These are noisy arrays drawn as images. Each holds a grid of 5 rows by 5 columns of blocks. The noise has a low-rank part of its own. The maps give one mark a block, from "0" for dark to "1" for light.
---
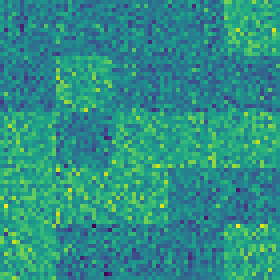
0 0 0 0 1
0 1 0 0 0
1 0 1 1 1
1 1 1 0 0
1 0 0 0 1
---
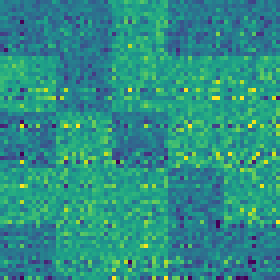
0 0 1 0 0
1 0 1 1 1
0 1 0 1 1
1 1 1 0 1
0 1 1 0 0
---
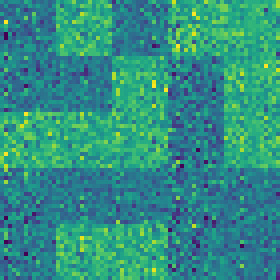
0 1 0 1 1
0 0 1 0 1
1 1 1 0 1
0 0 0 0 0
0 1 1 0 0
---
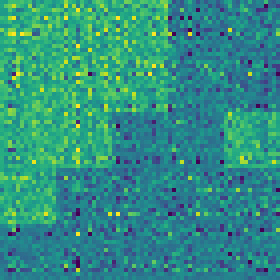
1 1 1 0 0
1 1 1 0 0
1 1 0 0 1
1 0 0 0 0
0 0 0 0 0
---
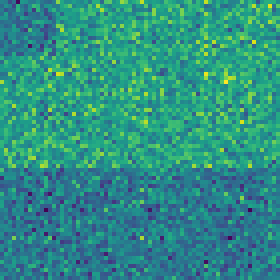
0 1 1 1 1
1 1 1 1 1
1 1 1 1 1
0 0 0 0 0
0 0 0 0 0
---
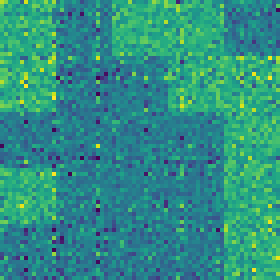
1 0 1 1 0
1 0 0 1 1
0 0 0 0 1
1 0 0 0 1
0 0 0 0 1
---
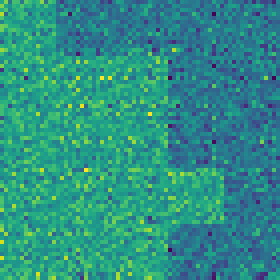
1 0 0 0 0
1 1 1 0 0
1 1 1 0 0
1 1 1 1 0
1 1 1 0 0
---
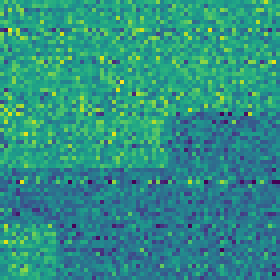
1 1 1 1 1
1 1 1 1 1
1 1 1 0 0
0 0 0 0 0
1 0 0 0 0
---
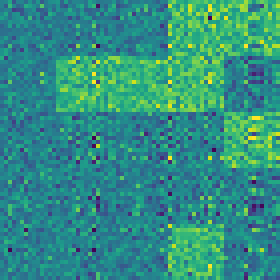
0 0 0 1 1
0 1 1 1 0
0 0 0 0 1
0 0 0 0 0
0 0 0 1 0
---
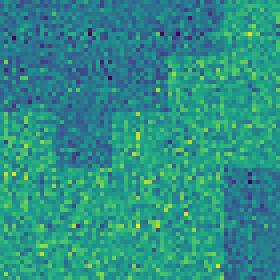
0 0 0 0 1
0 0 0 1 1
1 0 1 1 1
1 1 1 1 0
1 1 1 1 0
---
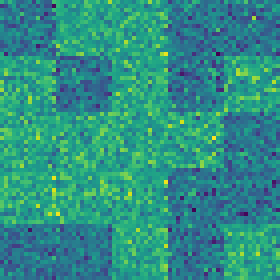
0 1 1 0 0
1 0 1 0 1
1 1 1 1 0
1 1 1 0 0
0 0 1 0 1
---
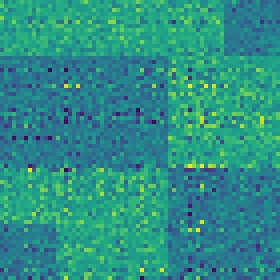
1 1 1 1 0
0 0 0 1 1
0 0 0 1 1
1 1 1 0 0
0 1 1 0 0
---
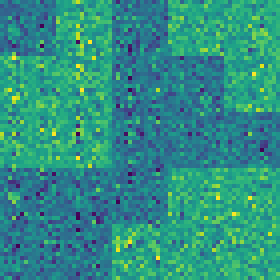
0 1 0 1 1
1 1 0 0 1
1 1 0 0 0
0 0 0 1 1
0 0 1 1 1
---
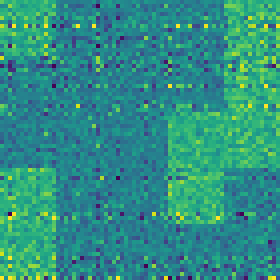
1 0 0 0 1
0 0 0 0 1
0 0 0 1 1
1 0 0 1 0
1 0 0 0 0
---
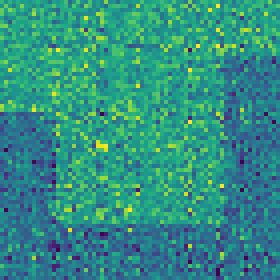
1 1 1 1 1
1 1 1 1 0
0 1 1 1 0
0 1 1 1 0
0 0 0 0 0
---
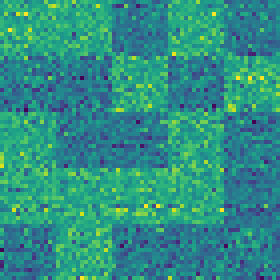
1 1 0 1 0
0 0 1 0 1
1 0 0 1 0
1 1 1 1 0
0 1 0 0 0
